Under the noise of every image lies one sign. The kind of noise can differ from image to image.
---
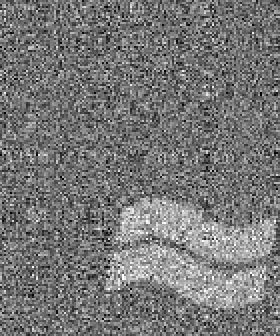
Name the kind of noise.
low rank plus noise
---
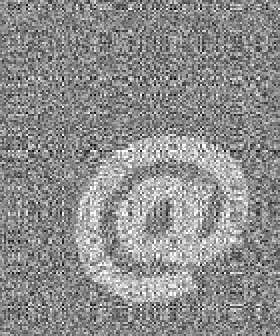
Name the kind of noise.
low rank plus noise
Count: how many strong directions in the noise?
one
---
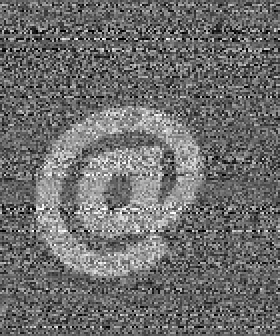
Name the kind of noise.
rows of uneven size
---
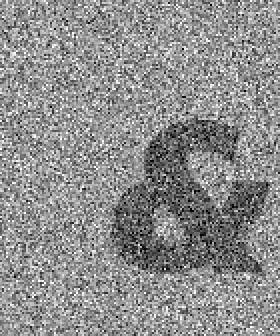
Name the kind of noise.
independent entries
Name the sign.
ampersand
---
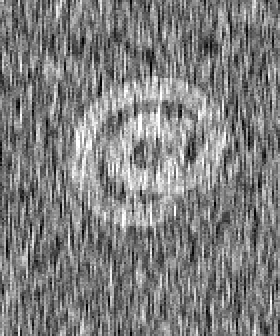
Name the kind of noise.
streaked along the columns
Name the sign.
at sign
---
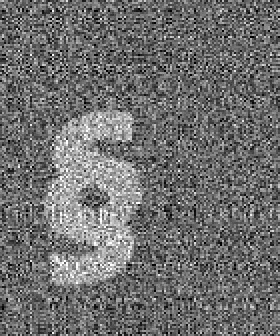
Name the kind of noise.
low rank plus noise
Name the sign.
section sign
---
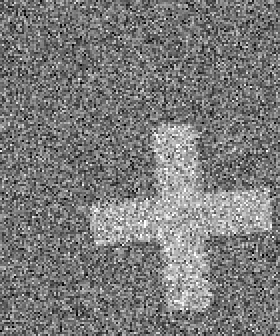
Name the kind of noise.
independent entries
